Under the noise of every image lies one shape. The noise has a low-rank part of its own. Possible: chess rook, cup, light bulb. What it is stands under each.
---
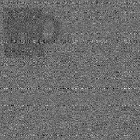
cup
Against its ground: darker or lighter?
darker
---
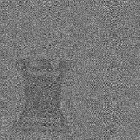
chess rook
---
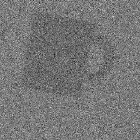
cup
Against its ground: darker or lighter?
darker
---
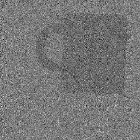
cup
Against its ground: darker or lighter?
darker
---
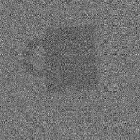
cup
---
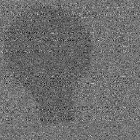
light bulb
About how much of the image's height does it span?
nearly all
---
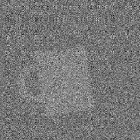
cup
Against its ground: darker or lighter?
lighter
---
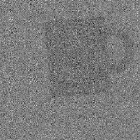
cup
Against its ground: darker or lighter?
darker
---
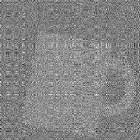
cup
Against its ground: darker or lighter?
lighter
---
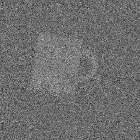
cup
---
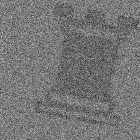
chess rook
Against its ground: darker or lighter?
darker
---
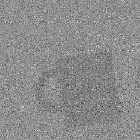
cup
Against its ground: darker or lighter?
darker
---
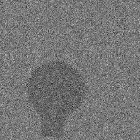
light bulb
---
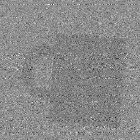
cup
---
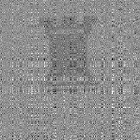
chess rook
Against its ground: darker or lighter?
darker
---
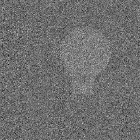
light bulb
